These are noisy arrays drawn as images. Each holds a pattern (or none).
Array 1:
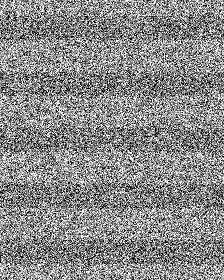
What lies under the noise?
horizontal stripes
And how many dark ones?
5
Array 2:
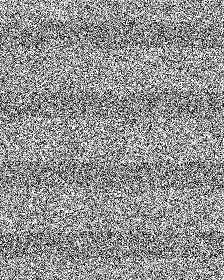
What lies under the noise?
horizontal stripes
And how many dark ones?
4
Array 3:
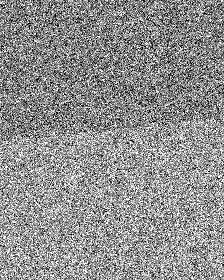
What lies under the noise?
a sharp edge
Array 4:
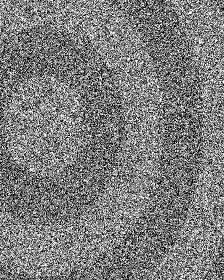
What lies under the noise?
rings round one point
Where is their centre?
middle left
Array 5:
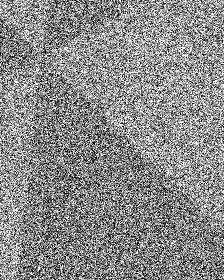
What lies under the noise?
spokes from one point
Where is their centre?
top left
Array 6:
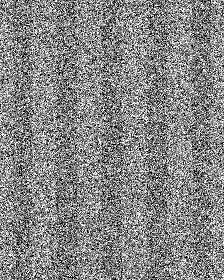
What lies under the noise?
vertical stripes
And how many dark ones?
5
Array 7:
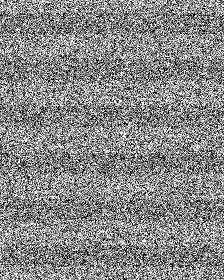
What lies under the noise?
horizontal stripes
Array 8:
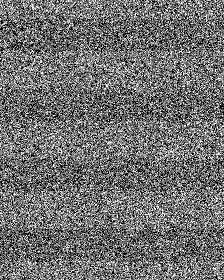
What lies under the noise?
horizontal stripes
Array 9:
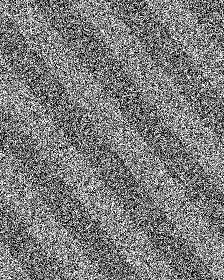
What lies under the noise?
diagonal stripes
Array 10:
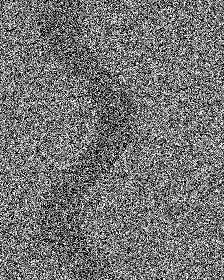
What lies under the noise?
a wavy band
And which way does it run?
top to bottom
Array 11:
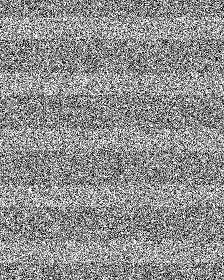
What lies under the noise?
horizontal stripes
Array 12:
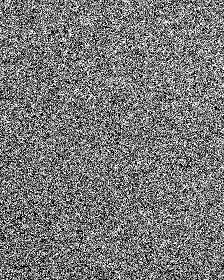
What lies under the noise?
a smooth slope
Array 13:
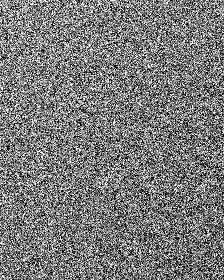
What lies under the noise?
a smooth slope
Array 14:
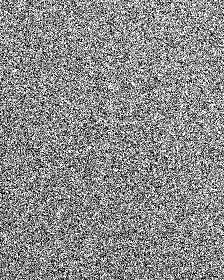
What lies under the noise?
a smooth slope
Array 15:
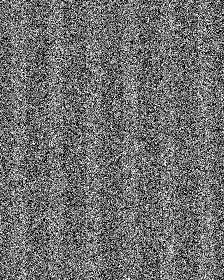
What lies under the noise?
vertical stripes
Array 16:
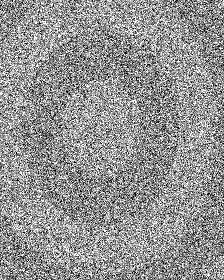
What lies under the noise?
rings round one point
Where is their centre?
centre
